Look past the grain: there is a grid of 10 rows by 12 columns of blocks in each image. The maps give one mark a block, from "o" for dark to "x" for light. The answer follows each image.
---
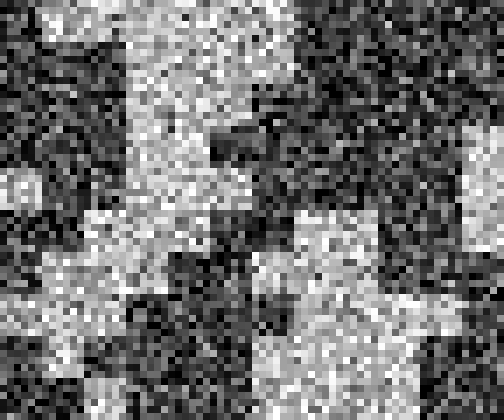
o x x x x x x o o o o o
o o o x x x x o o o o o
o o o x x x o o o o o o
o o o x x o o o o o o x
x o o x x x o o o o o x
o o x x x o o x x o o x
o x x x o o x x x o o o
x x x o o o o x x x x o
o x o o o o x x x x o o
o o x o o o x x x x o o
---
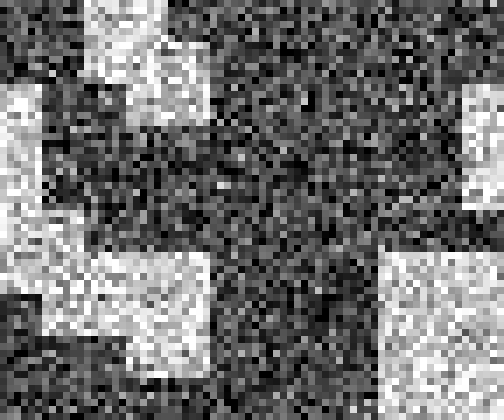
o o x x o o o o o o o o
o o x x x o o o o o o o
x o o x x o o o o o o x
x o o o o o o o o o o x
x o o o o o o o o o o x
x x o o o o o o o o o o
x x x x x o o o o x x x
o x x x x o o o o x x x
o o o x x o o o o x x x
o o o o o o o o o x x x
